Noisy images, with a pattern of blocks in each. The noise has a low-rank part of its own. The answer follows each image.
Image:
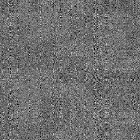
the same after a half turn
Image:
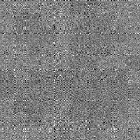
mirrored about the diagonal from the top left
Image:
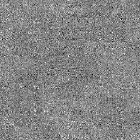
mirrored about the diagonal from the top left
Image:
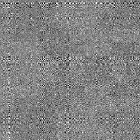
top and bottom mirror each other
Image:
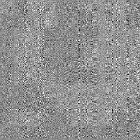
no symmetry
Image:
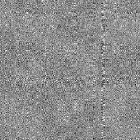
mirrored about the diagonal from the bottom left
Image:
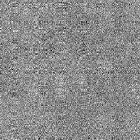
top and bottom mirror each other
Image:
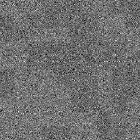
mirrored about the diagonal from the bottom left
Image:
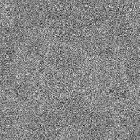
left and right mirror each other
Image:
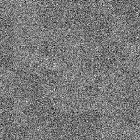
the same after a half turn
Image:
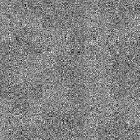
top and bottom mirror each other
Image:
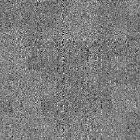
no symmetry
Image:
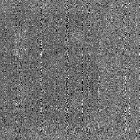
top and bottom mirror each other
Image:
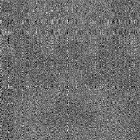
left and right mirror each other
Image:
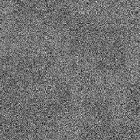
no symmetry
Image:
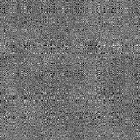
mirrored about the diagonal from the bottom left
